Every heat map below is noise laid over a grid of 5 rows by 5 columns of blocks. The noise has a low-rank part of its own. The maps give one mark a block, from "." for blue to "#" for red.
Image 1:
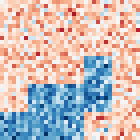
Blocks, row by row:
# # # # #
# # # # #
# # # . #
# . . . #
. . . # #
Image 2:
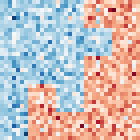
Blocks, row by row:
. . . # #
. . . . #
. . . # #
. # . # #
. # # # #
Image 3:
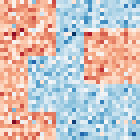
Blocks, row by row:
# # . . .
# # . # #
# . . # #
# . . . .
# # . . .
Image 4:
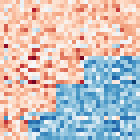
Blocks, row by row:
# # # # #
# # # # #
# # # . .
# # . . .
# . . . .
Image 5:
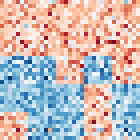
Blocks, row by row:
# # # # #
# # # # #
. . # . #
. . . # .
# . . # .
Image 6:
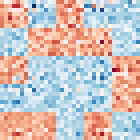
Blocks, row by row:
# . # . .
. # # # .
# . . . #
. . . . #
# # . # .
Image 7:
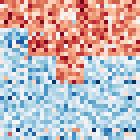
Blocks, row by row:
# # # # #
. # # # #
. . # . .
. . . . .
. . . . .
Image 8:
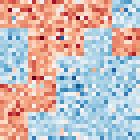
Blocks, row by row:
# # # # .
. # # . #
. # . . .
# # . . .
# . . . .
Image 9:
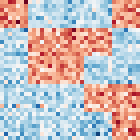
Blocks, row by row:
# . . . #
. # # # .
. # # . .
. . . # #
. . . . #
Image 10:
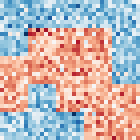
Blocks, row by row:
. . . . .
. # # # .
# # # # .
# . # # #
. . . # #
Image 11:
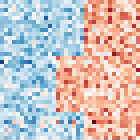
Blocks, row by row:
. . . # #
. . . # #
. . # # #
. . # # #
. . . # #
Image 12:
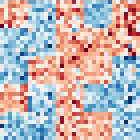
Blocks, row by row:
# . # . #
. . # # #
. # # # .
# . # . .
. . # # .
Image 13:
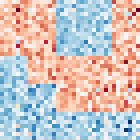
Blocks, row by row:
# # . . #
# # . . #
. # # # #
. . # # #
. . . . .
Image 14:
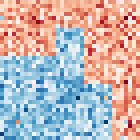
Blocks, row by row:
# # # # #
# # . # #
. . . # #
. . . . #
. . . . #
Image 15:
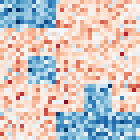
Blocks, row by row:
. . # # #
# # # # #
# . # # #
# # # . #
# # . . .
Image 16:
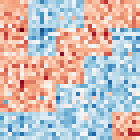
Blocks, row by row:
# . . # #
# . # # .
# # # . .
# # . . .
. . . . #
